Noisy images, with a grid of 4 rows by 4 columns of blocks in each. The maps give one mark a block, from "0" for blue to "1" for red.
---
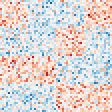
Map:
1 0 0 1
0 0 1 0
1 1 0 0
0 0 1 1
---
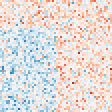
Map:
1 1 1 1
0 0 1 1
0 0 1 1
0 0 1 1
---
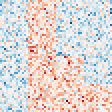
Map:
0 1 0 0
0 1 0 0
0 1 1 0
0 1 1 1
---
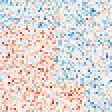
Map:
0 0 0 0
1 1 0 0
1 1 0 0
1 1 1 0
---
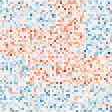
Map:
0 0 1 0
1 1 1 0
0 1 1 1
0 0 0 0
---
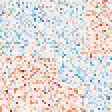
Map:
0 0 0 1
0 0 0 1
1 1 0 0
1 1 1 0
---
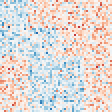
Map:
0 1 1 1
0 0 1 1
1 0 0 1
1 0 0 1
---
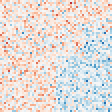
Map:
1 1 1 1
1 1 1 0
1 1 0 0
1 1 0 0
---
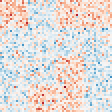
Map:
1 0 1 1
0 0 0 0
0 0 1 0
0 1 1 0
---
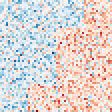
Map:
0 0 0 1
0 0 1 1
0 0 1 1
0 1 1 1
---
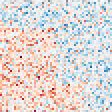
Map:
0 0 0 0
1 1 0 0
1 1 0 0
1 1 1 0
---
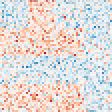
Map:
0 1 0 0
1 1 1 0
0 0 0 0
1 1 1 0
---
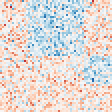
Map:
1 0 0 1
1 0 0 1
1 1 1 0
1 1 1 1
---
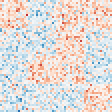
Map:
1 0 1 1
0 0 1 0
0 1 1 0
0 0 0 1
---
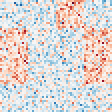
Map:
0 0 1 0
1 0 0 1
1 0 0 1
0 0 0 0
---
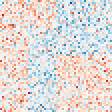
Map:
1 1 0 0
1 0 0 0
1 0 1 1
1 0 1 1
